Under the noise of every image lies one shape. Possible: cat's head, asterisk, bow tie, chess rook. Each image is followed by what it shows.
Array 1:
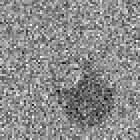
dark cat's head
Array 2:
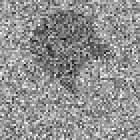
dark cat's head
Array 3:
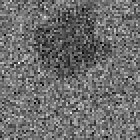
dark cat's head
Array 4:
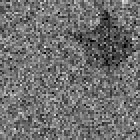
dark cat's head
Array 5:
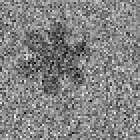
dark asterisk
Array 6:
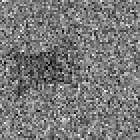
dark chess rook
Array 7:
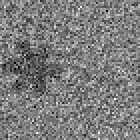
dark asterisk, middle left
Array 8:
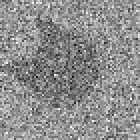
dark cat's head
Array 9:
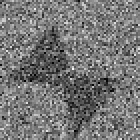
dark bow tie
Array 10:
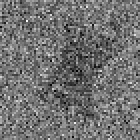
dark chess rook
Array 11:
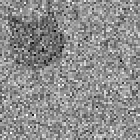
dark cat's head
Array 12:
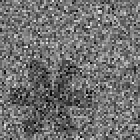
dark asterisk
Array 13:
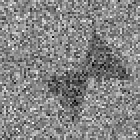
dark bow tie
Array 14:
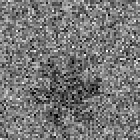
dark asterisk
